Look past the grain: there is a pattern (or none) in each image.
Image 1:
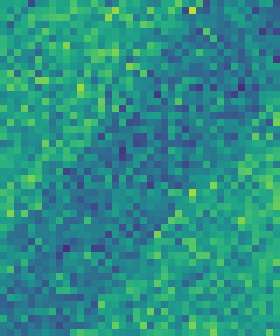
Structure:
a diagonal band
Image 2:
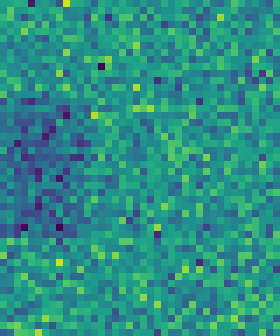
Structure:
one block
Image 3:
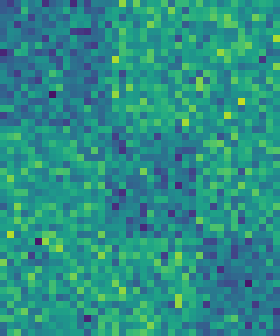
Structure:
blocks along the diagonal
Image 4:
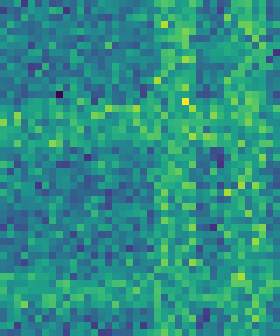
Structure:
bands of rows crossing bands of columns
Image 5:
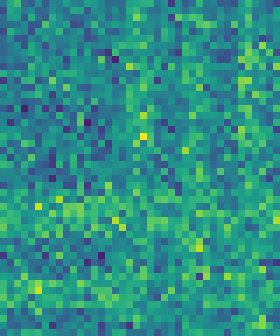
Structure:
bands of rows crossing bands of columns
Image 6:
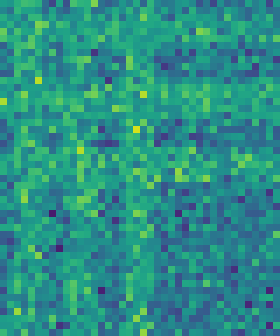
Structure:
bands of rows crossing bands of columns
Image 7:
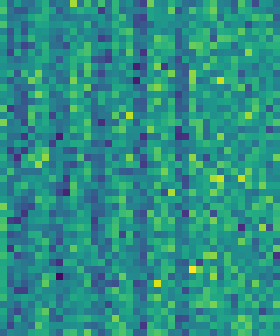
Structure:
bands of columns
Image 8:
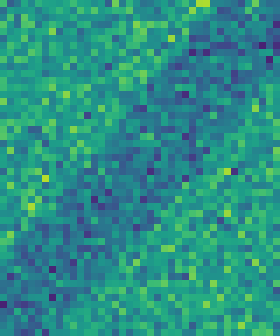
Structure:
a diagonal band
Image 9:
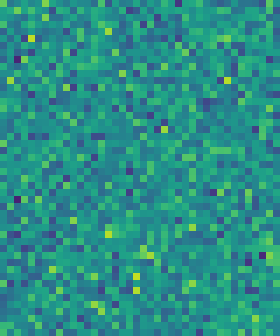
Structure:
only noise
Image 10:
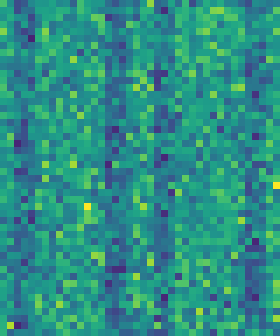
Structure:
bands of columns
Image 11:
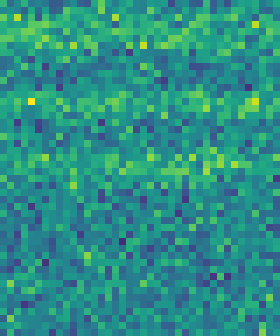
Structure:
bands of rows
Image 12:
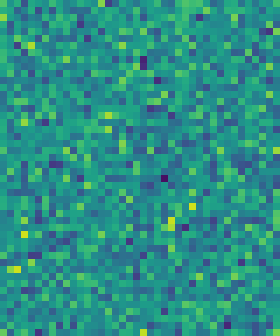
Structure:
only noise
